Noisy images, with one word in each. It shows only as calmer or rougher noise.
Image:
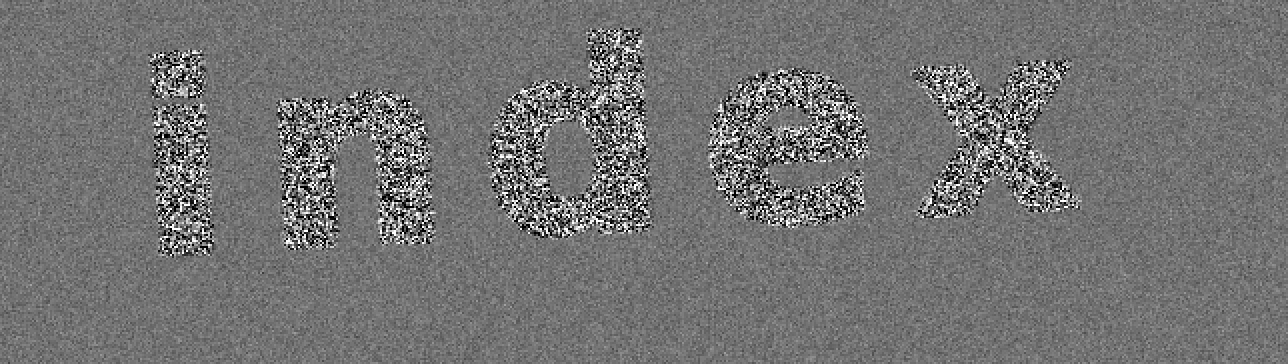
index
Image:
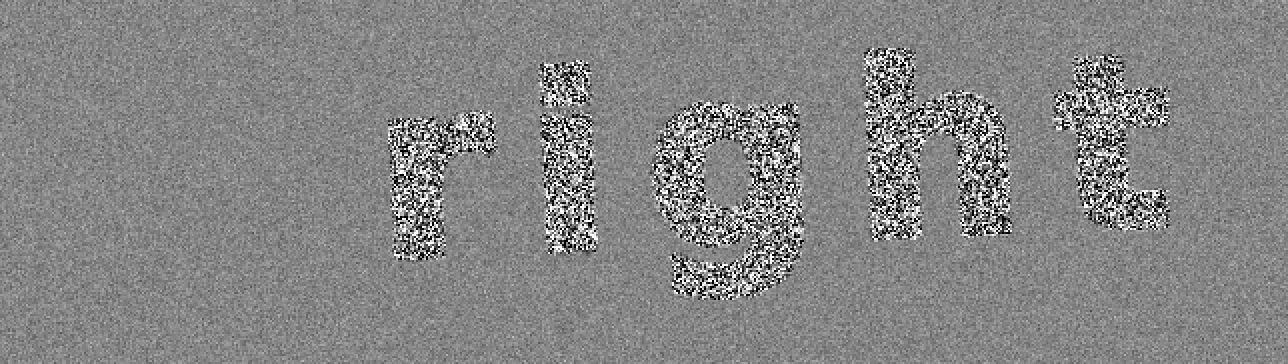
right
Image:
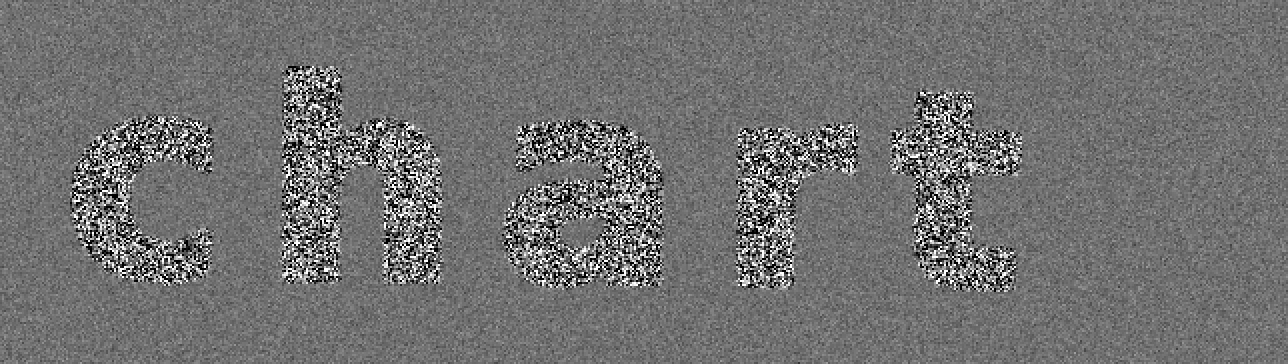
chart
